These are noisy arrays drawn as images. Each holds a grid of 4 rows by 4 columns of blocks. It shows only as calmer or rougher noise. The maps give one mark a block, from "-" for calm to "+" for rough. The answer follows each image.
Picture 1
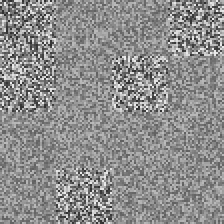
+ - - +
+ - + -
- - - -
- + - -
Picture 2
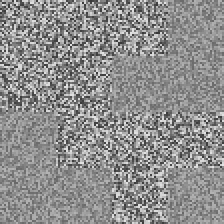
+ + + -
+ + - -
- + + +
- - + -
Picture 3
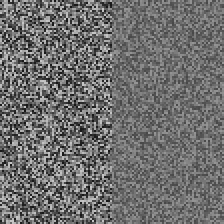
+ + - -
+ + - -
+ + - -
+ + - -
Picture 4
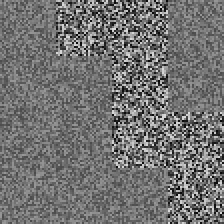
- + + -
- - + -
- - + +
- - - +
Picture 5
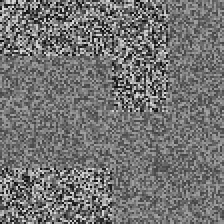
+ + + -
- - + -
- - - -
+ + - -
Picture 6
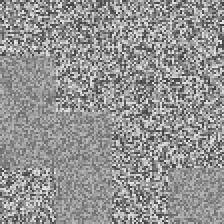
+ + + +
- + + +
- - + +
+ - + -
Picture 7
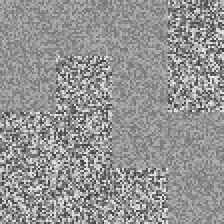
- - - +
- + - +
+ + - -
+ + + -
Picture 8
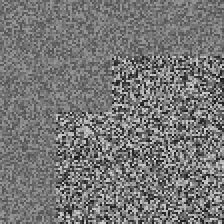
- - - -
- - + +
- + + +
- + + +
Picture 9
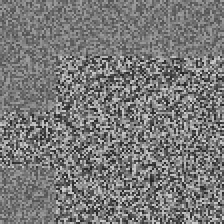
- - - -
- + + +
+ + + +
- + + +
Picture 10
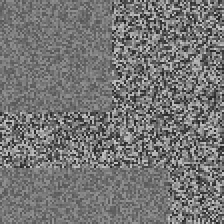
- - + +
- - + +
+ + + +
- - - +
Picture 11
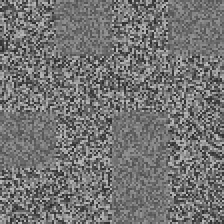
+ - + -
+ + + +
- + - +
+ + - +
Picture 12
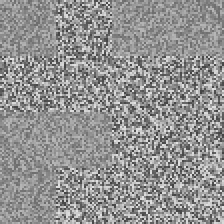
- + - -
+ + + +
- - + +
- + + +
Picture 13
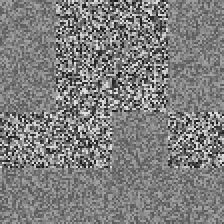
- + + -
- + + -
+ + - +
- - - -
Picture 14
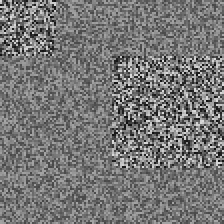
+ - - -
- - + +
- - + +
- - - -
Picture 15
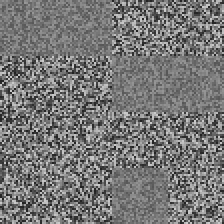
- - + +
+ + - -
+ + + +
+ + - +
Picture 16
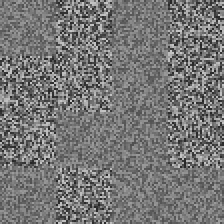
- + - +
+ + - +
+ - - +
- + - -
